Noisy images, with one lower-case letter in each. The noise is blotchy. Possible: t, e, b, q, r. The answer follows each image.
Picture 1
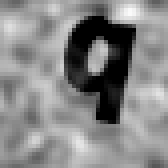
q
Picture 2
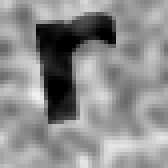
r
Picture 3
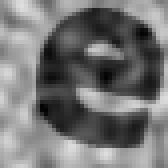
e
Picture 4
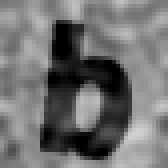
b
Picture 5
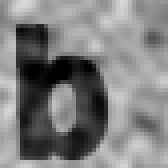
b
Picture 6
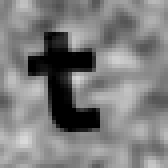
t
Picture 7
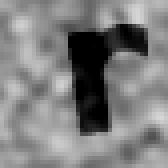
r
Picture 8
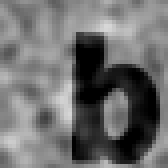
b
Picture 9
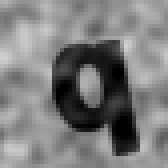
q
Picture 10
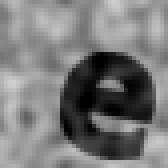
e
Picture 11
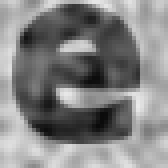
e
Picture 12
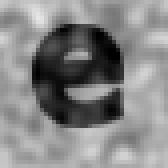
e
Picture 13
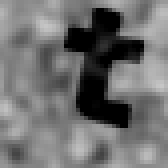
t
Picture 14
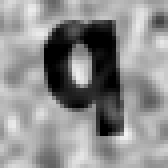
q
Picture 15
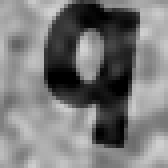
q
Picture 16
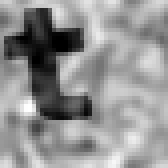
t
